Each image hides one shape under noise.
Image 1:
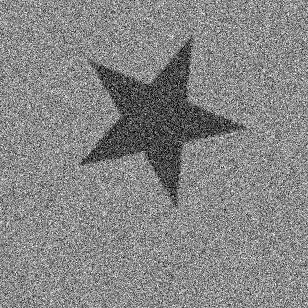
star
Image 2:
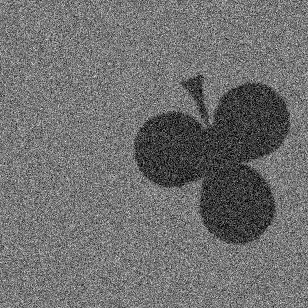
club
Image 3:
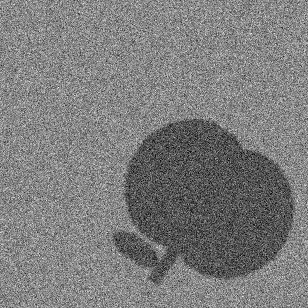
apple
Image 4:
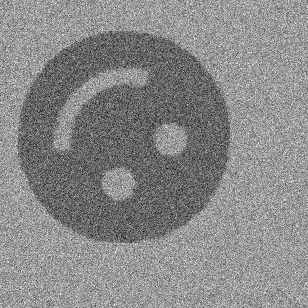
smiling face
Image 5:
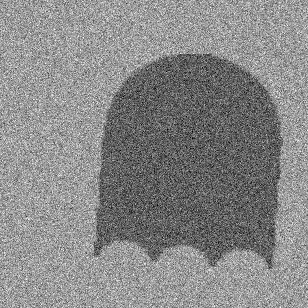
ghost
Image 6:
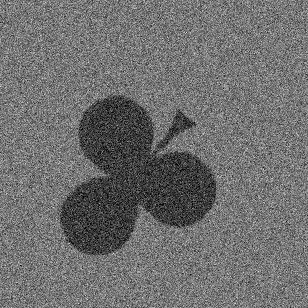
club
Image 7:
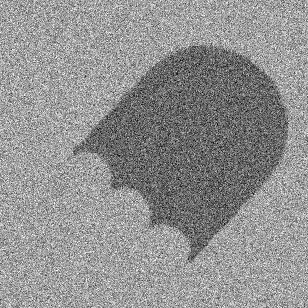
ghost
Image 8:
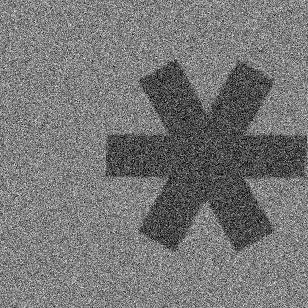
asterisk
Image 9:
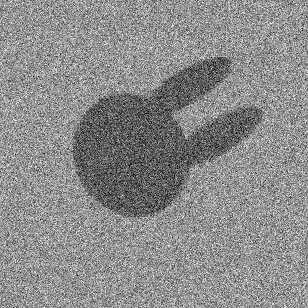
rabbit's head
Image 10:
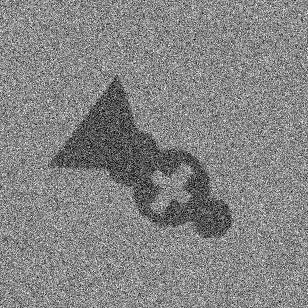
chess bishop
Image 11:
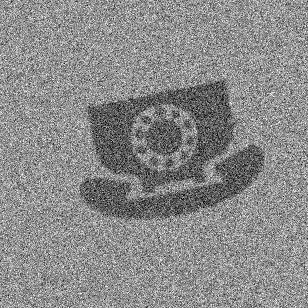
telephone
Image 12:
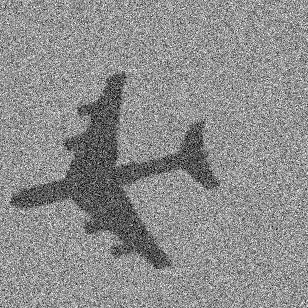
airplane
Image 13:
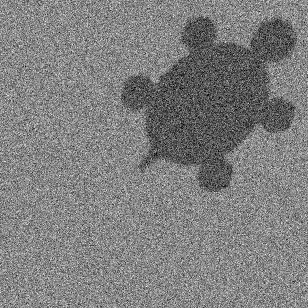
turtle
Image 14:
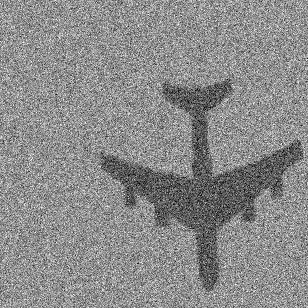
airplane
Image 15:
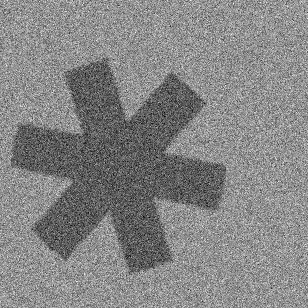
asterisk
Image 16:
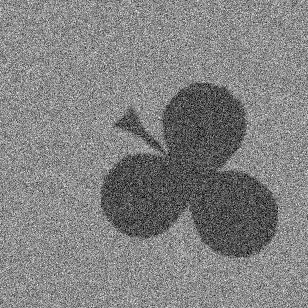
club
